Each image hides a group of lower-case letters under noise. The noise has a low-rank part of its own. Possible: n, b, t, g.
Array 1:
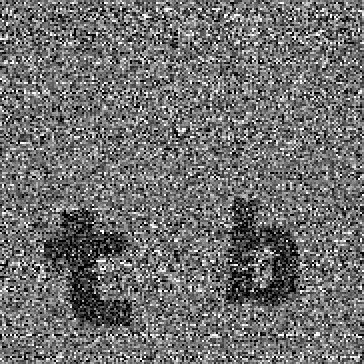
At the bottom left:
t
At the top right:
nothing
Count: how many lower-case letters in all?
2
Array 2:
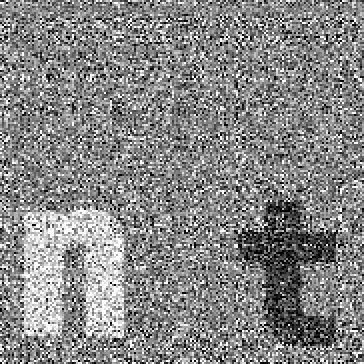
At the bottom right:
t
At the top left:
nothing
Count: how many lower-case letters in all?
2
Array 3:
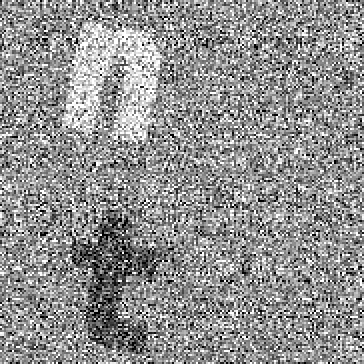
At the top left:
n
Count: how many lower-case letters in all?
2
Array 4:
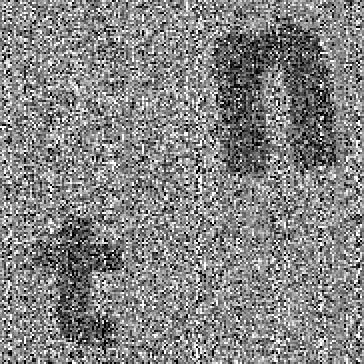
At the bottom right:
nothing
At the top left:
nothing
